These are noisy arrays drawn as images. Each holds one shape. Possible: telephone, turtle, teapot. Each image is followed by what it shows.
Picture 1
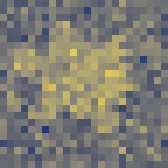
turtle
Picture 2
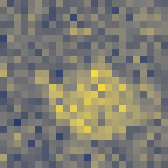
teapot
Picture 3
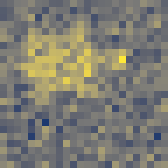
turtle
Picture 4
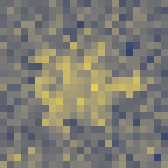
turtle
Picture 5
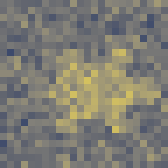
turtle
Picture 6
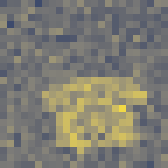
telephone
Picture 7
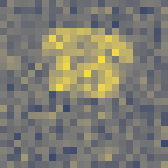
telephone
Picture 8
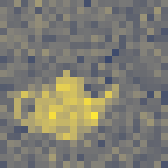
teapot
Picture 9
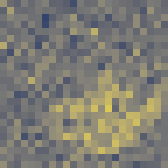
teapot
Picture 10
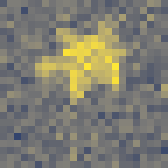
turtle
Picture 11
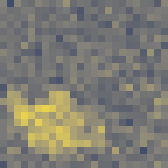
teapot
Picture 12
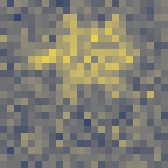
turtle
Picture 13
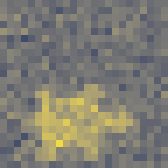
turtle
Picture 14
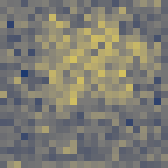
turtle
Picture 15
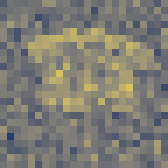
telephone
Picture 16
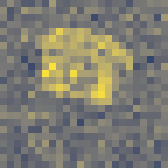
telephone
